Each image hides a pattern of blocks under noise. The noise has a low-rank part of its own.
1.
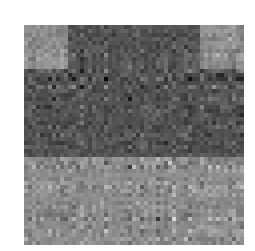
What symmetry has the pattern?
left and right mirror each other
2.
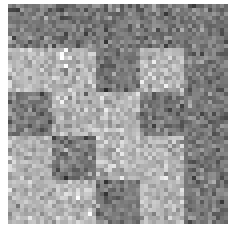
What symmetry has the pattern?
mirrored about the diagonal from the bottom left
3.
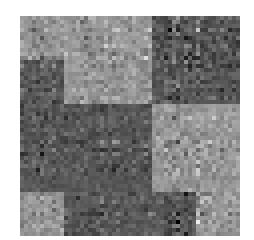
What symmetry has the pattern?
mirrored about the diagonal from the bottom left
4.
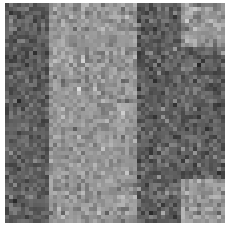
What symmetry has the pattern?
top and bottom mirror each other
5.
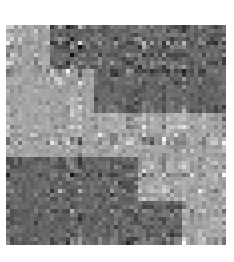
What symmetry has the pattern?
the same after a half turn
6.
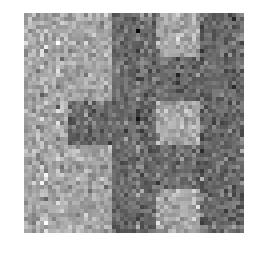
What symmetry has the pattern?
top and bottom mirror each other
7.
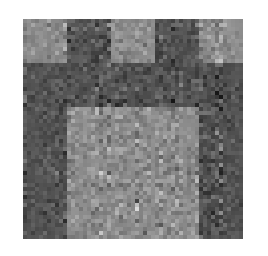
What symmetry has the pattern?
left and right mirror each other
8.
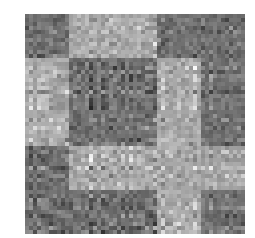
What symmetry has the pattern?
mirrored about the diagonal from the top left
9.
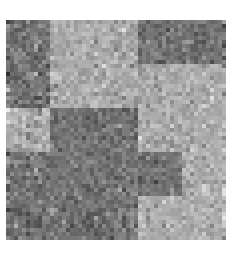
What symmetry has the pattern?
no symmetry
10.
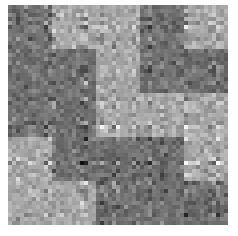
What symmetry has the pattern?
mirrored about the diagonal from the bottom left
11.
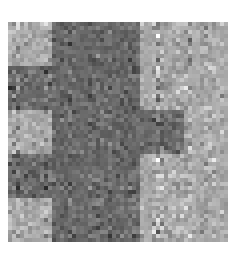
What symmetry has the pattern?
top and bottom mirror each other
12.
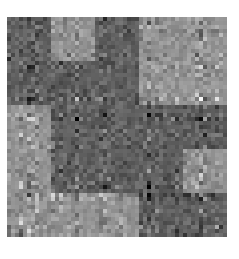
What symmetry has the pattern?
mirrored about the diagonal from the bottom left
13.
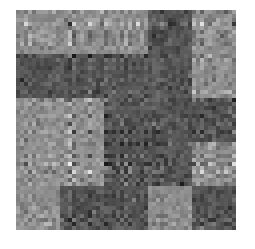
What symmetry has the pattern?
no symmetry
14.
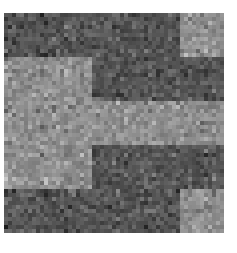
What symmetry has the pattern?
top and bottom mirror each other
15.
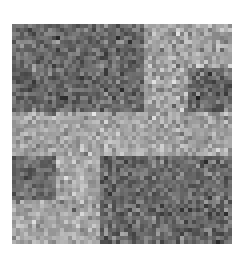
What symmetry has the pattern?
the same after a half turn
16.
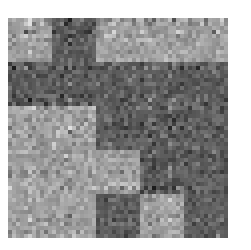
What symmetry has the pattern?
no symmetry
